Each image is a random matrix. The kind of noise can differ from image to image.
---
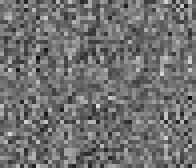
low rank plus noise
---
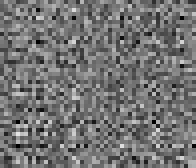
low rank plus noise
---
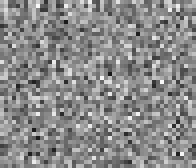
low rank plus noise
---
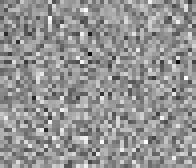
low rank plus noise
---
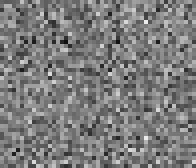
low rank plus noise
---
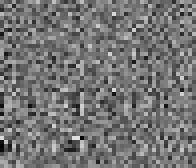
low rank plus noise
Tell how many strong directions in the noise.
two
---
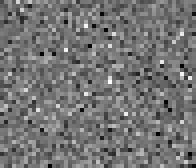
heavy tails
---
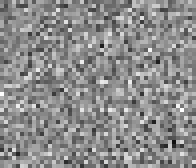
independent entries
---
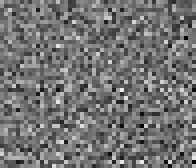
low rank plus noise
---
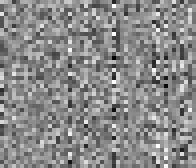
columns of uneven size
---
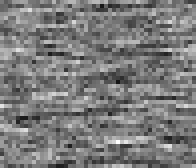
streaked along the rows
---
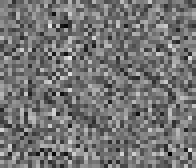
low rank plus noise
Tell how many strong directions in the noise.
two
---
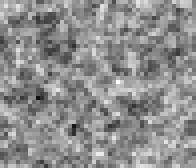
blotchy
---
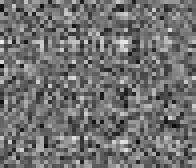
low rank plus noise
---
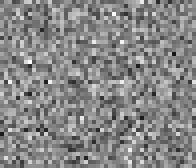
low rank plus noise
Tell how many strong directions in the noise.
three or four
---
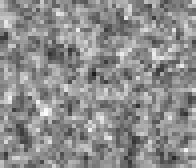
blotchy
